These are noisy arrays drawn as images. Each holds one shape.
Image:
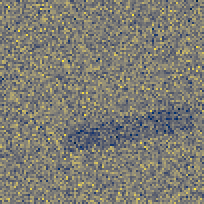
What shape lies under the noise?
bar
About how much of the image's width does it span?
two thirds
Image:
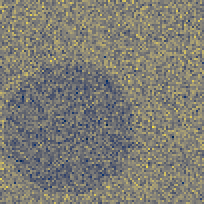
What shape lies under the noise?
disc
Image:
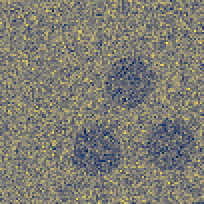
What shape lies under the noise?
three dots
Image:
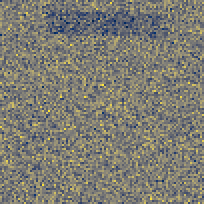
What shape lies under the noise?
bar
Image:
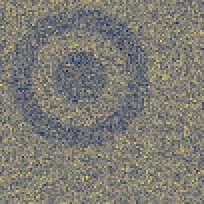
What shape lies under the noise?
bullseye
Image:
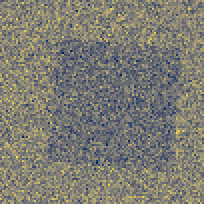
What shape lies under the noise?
square
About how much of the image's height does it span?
two thirds
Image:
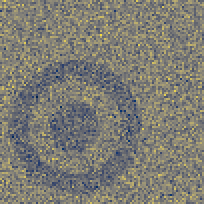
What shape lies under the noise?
bullseye
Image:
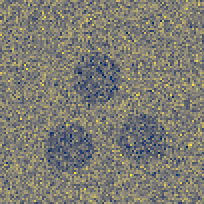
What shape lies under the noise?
three dots
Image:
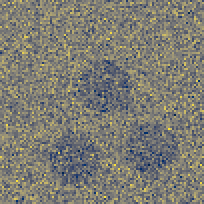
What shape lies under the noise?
three dots
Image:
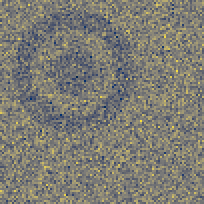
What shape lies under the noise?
bullseye
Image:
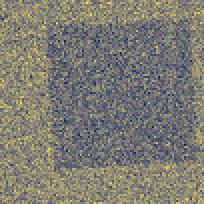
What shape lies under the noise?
square
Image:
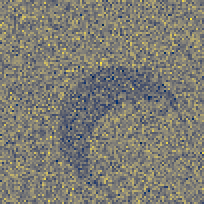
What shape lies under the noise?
crescent
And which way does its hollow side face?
down and right
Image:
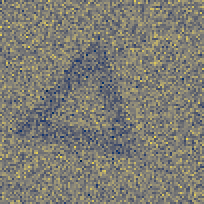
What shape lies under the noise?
triangle frame
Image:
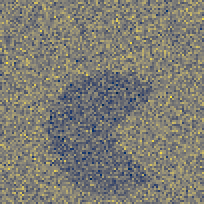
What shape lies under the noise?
disc with a wedge cut out
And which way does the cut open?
right
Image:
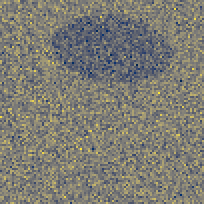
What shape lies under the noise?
ellipse
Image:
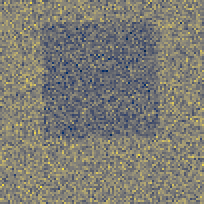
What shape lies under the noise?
square
